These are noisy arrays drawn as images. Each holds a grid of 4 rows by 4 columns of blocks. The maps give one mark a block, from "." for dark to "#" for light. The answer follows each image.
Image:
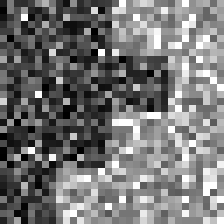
..##
...#
..##
.###
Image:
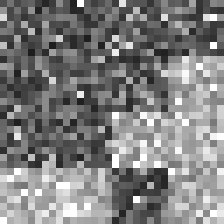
....
...#
..##
##.#
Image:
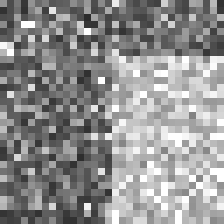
....
..##
..##
..##
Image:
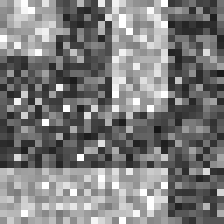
#.#.
..#.
....
###.
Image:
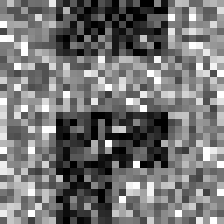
#..#
####
#..#
#.##
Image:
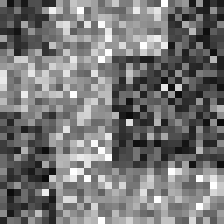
.##.
##..
.#..
.###
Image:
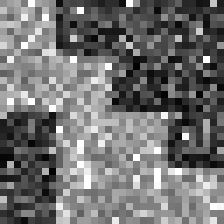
#...
##..
.##.
.###
